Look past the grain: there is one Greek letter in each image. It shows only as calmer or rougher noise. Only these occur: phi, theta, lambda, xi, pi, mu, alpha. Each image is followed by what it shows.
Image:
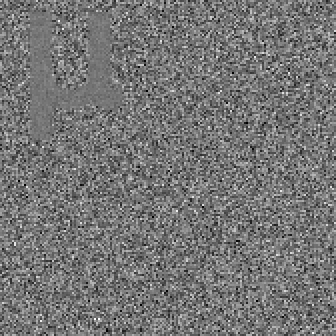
mu
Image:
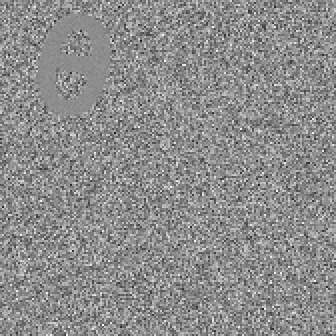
theta
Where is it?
top left
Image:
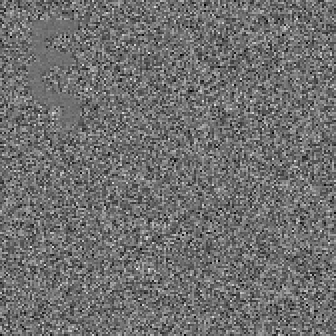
xi
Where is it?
top left
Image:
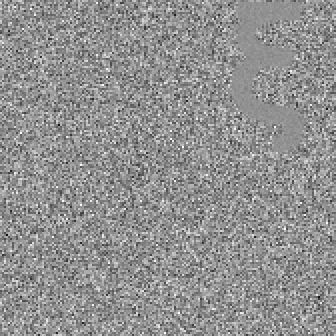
xi
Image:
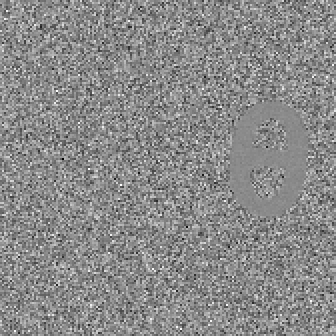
theta
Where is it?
middle right
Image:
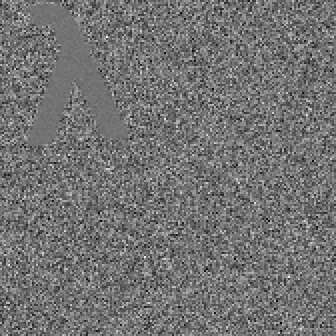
lambda
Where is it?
top left
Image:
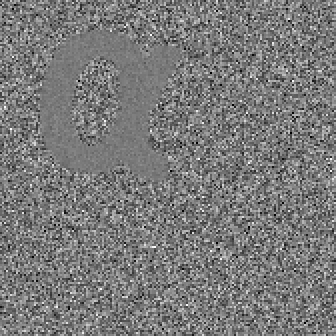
alpha
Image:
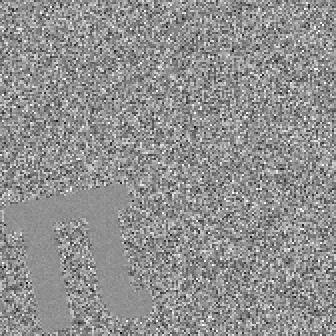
pi
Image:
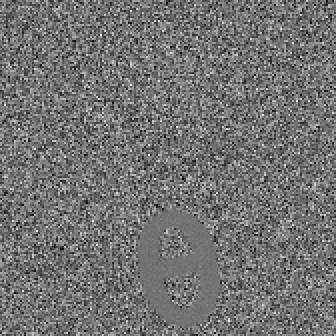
theta
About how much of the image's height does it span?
a third
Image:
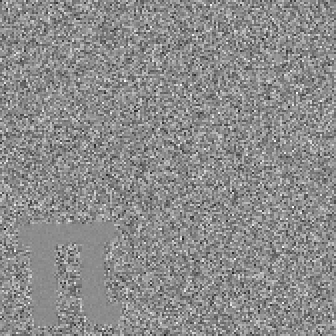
pi
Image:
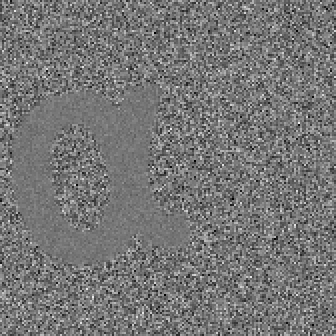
alpha
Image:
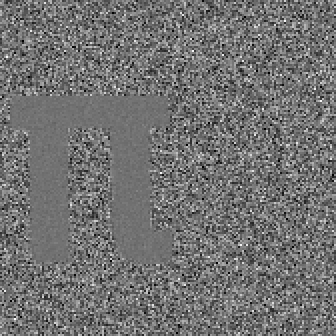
pi
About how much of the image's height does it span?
half
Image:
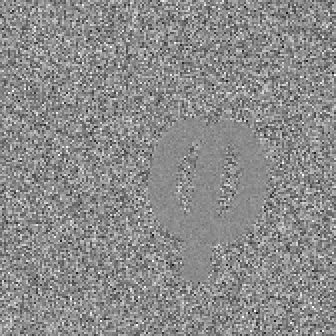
phi
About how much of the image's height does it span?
half
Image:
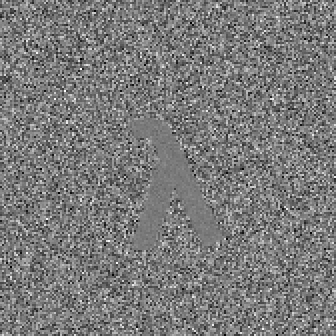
lambda
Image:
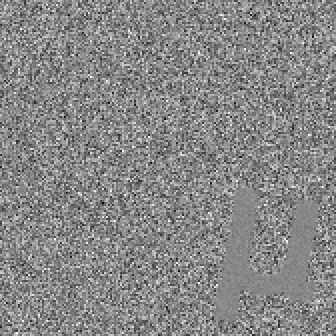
mu
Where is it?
bottom right
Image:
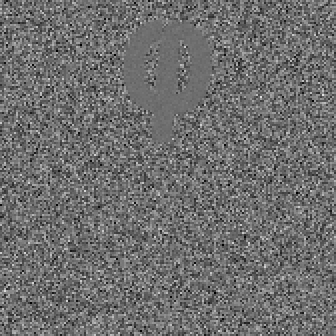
phi
